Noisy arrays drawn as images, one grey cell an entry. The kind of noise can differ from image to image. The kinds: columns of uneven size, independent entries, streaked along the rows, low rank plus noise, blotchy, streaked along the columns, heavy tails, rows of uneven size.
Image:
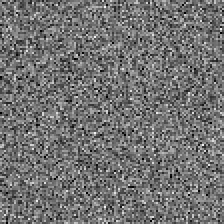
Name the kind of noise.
independent entries
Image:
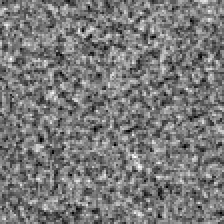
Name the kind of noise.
blotchy
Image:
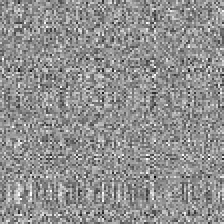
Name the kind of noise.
low rank plus noise
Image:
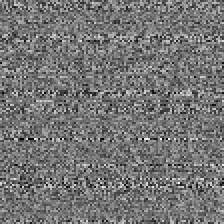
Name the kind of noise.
rows of uneven size
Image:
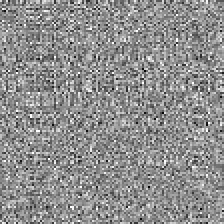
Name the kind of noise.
low rank plus noise
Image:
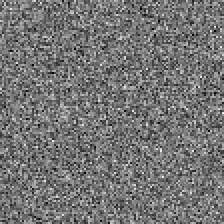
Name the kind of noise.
independent entries
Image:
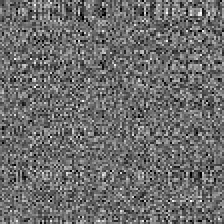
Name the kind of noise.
low rank plus noise
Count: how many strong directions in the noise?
two
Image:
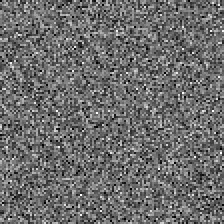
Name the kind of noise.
independent entries
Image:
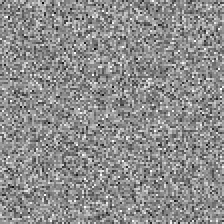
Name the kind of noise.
independent entries
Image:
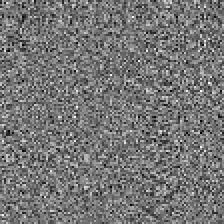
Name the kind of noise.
low rank plus noise
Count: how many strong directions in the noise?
five to eight
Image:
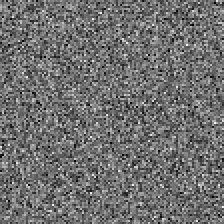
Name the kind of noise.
independent entries
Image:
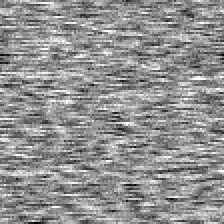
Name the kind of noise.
streaked along the rows
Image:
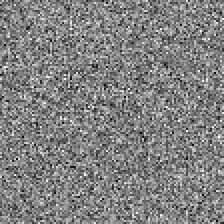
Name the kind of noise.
independent entries
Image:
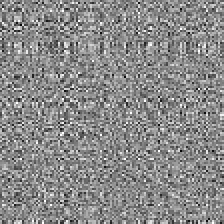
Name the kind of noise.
low rank plus noise
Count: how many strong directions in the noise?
one
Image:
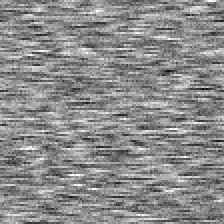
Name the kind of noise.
streaked along the rows
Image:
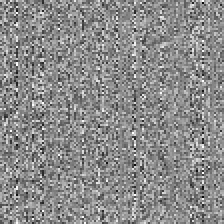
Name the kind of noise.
columns of uneven size
